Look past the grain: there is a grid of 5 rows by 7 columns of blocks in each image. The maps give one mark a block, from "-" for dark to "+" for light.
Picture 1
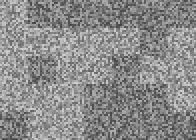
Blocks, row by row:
+------
+++++-+
+-++-++
+++---+
-++----
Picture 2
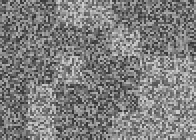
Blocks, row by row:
--++---
----+--
--+--++
-+---++
-+--+++
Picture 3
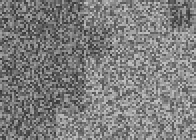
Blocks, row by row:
---+++-
----+++
---++++
---++++
--+++++
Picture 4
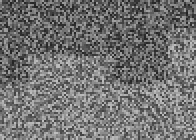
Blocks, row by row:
-------
------+
-+++--+
+++++++
+++++++
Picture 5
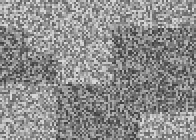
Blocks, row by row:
+++++++
-+++---
--++---
++-----
++---++
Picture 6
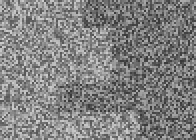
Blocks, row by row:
+++----
++++---
++++---
++-----
+++++--
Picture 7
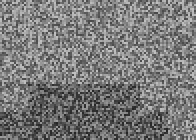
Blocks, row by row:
+++++++
+++++++
+++++++
+----++
------+
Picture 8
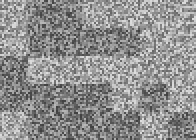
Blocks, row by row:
+--++++
+----++
-++++++
----+-+
+----+-
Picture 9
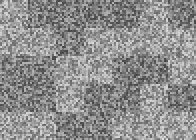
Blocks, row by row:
+----+-
++-++++
--++--+
--+--+-
++--+++
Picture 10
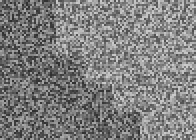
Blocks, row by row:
--+++++
--+++++
---++++
----+++
-----++
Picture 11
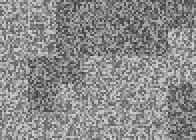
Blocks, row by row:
++-----
++----+
+--++++
+-++++-
++++++-
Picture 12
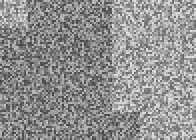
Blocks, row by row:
+---+++
----+++
----+++
----+++
-----++
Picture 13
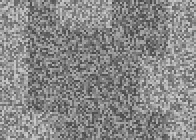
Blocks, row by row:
+-++--+
+-----+
+----++
+----++
++----+
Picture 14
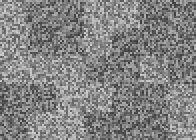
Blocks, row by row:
+--++--
+--+---
+++--+-
--++--+
-++---+
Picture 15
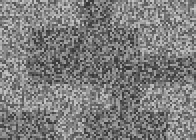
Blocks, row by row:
+++-+++
+----++
+------
++++-++
--+---+
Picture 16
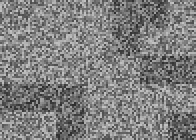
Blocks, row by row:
++++--+
++++-++
+++++--
---++++
++-+++-
